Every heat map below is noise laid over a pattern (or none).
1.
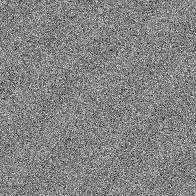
diagonal stripes
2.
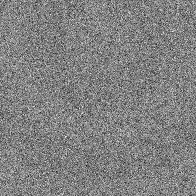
rings round one point
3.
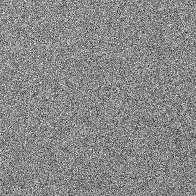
a smooth slope
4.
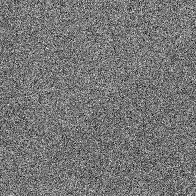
spokes from one point
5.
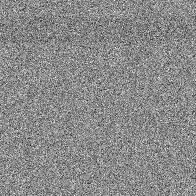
one horizontal stripe
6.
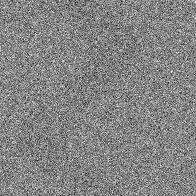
a wavy band
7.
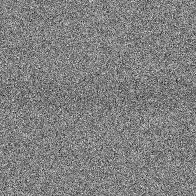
one horizontal stripe
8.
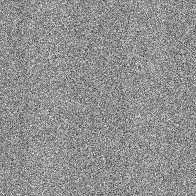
vertical stripes
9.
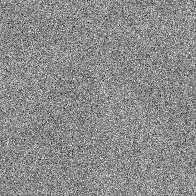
spokes from one point
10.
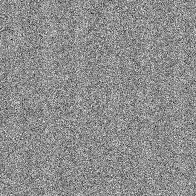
vertical stripes
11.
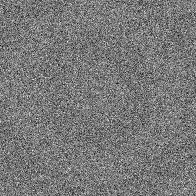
rings round one point
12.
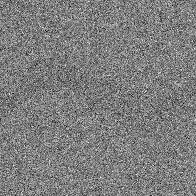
a wavy band
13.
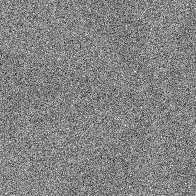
spokes from one point
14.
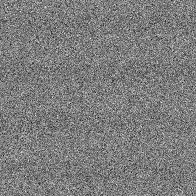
horizontal stripes
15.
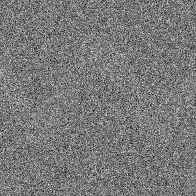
a wavy band
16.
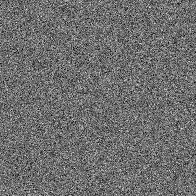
only noise
